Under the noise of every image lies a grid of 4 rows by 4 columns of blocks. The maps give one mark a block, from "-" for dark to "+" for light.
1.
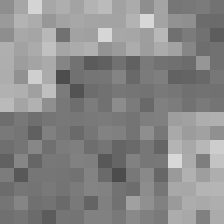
+ + + -
+ - - -
- - - +
- - - +
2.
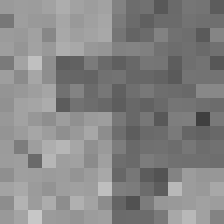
+ + - -
+ - - -
+ + - -
+ + - +
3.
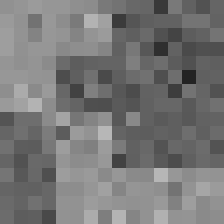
+ + - -
+ - - -
- + - -
- + + +
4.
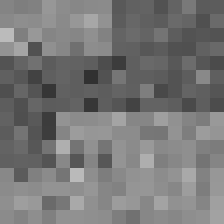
+ + - -
- - - -
- + + +
+ + + +
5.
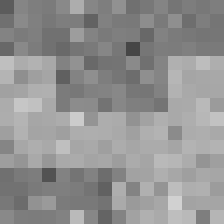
- - - -
+ - - +
+ + + +
- - + +
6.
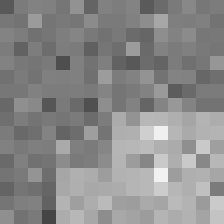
- - - -
- - - -
- - + +
- + + +
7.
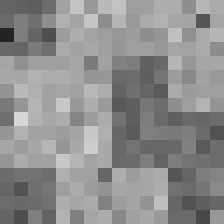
- + + +
+ + - +
+ + - -
- + + -
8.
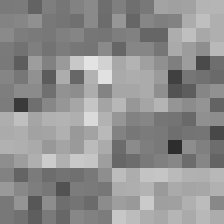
- - - +
- + + -
+ + - -
- - + +
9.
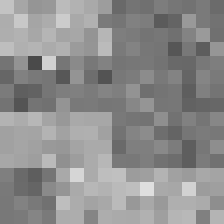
+ + - -
- - - -
+ + - -
- + + +
